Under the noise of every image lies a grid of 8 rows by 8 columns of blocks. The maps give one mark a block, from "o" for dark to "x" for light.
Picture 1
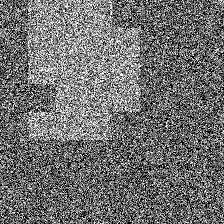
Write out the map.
o x x x o o o o
o x x x x o o o
o x x x x o o o
o o x x x o o o
o x x x o o o o
o o o o o o o o
o o o o o o o o
o o o o o o o o
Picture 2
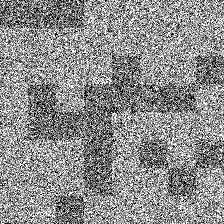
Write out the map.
o o o x x x x x
x x x x x x x x
x x x x o x x o
x o x o o o o x
x o o o x x x x
x x x o x o x o
x x x o x x o x
x x o x x x x x
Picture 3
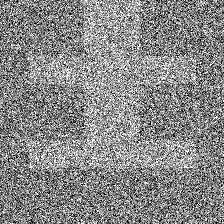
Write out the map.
o o o x x o o o
o o o x x o o o
o x x x x x x o
o o o x x o o o
o o o x x o o o
o x x x x x x o
o o o o o o o o
o o o o o o o o
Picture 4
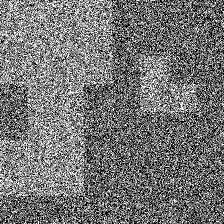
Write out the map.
x x x x o o o o
x x x x o o o o
x x x x o x o o
o x x o o x x o
o x x o o o o o
x x x o o o o o
x x x o o o o o
o o o o o o o o
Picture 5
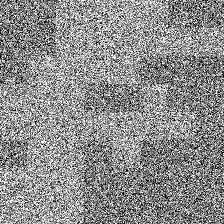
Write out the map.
o o x x x x o o
o o x x x x x x
o x x x x o o o
x x x o o x o o
x x x x x x x o
o x x o x o o o
x x x o o o o o
x x x o o o o o
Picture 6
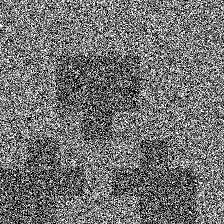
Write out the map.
x x x x x x x x
x x x x x x x x
x x o o o x x x
x x o o o x x x
x x x o x x x x
x o x x x o x x
o o o x o o o x
o o x x x o o x
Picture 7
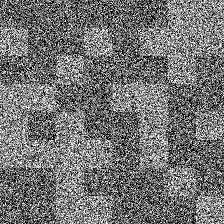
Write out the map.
o o o o o o x x
x o o x o x x x
o o x o o o x o
x x o o x x o o
x o x o o x o x
x x x x o x o o
o o x o o o x o
o o x x o o o x
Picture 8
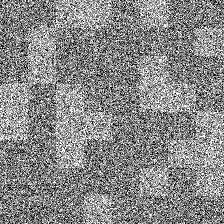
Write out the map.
o o x x o x o o
o x o o o o o x
o x o o o x o o
x o x o o x x o
x o x x o o o x
o o x o o o x x
o o o o o x o x
o o o x o o o o
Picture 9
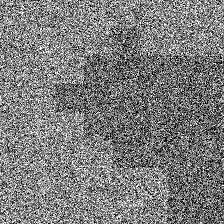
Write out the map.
x x x x x x x x
x x x x o x x x
x x x o o o o o
x x o o o o o o
x x x o o o o o
x x x x o o o o
x x x x x x o o
x x x x x x o o
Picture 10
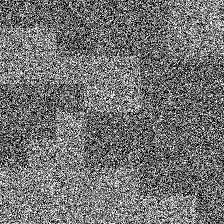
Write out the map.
o o o o o o x x
x x o o o o x x
x x x x x o o o
o o o x x o o o
o o x o o o o o
o x x o o o o o
x x x x x o o o
x x x x x x x o
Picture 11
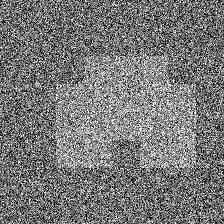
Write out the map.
o o o o o o o o
o o o o o o o o
o o o x x x o o
o o x x x x x o
o o x x x x x o
o o x x o x x o
o o o o o o o o
o o o o o o o o
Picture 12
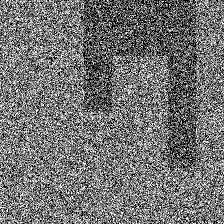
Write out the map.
x x x o o o o x
x x x o o o o x
x x x o x x o x
x x x o x x o x
x x x x x x o x
x x x x x x o x
x x x x x x x x
x x x x x x x x
